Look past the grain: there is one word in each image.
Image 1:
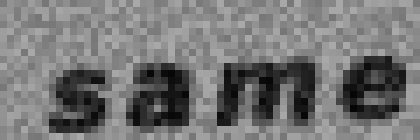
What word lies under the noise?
same
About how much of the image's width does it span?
nearly all
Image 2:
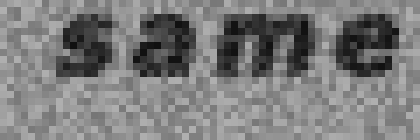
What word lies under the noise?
same
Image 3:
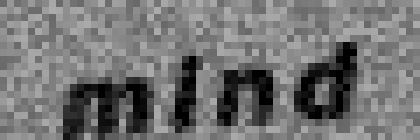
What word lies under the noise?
mind
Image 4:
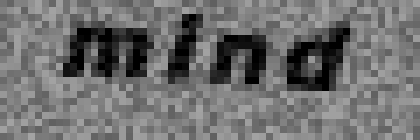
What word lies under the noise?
mind
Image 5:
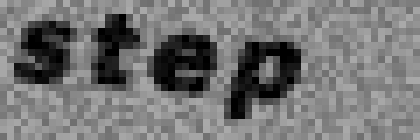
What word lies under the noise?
step
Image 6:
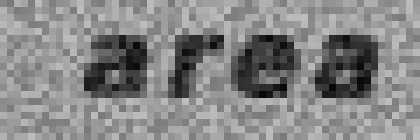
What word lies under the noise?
area
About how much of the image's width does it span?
two thirds
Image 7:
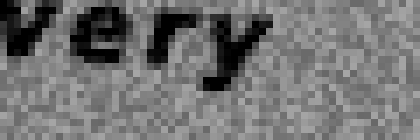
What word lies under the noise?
very
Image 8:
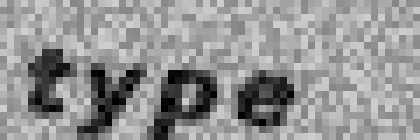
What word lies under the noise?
type
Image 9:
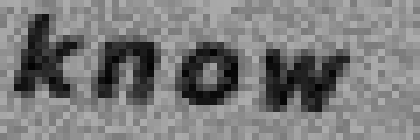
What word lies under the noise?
know
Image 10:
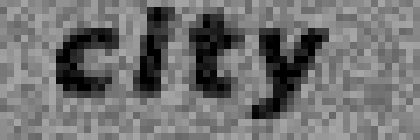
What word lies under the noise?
city
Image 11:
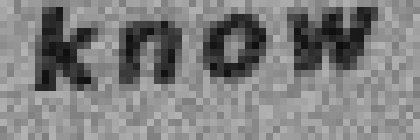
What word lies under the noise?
know
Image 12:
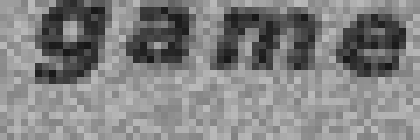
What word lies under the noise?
game
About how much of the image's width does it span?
nearly all
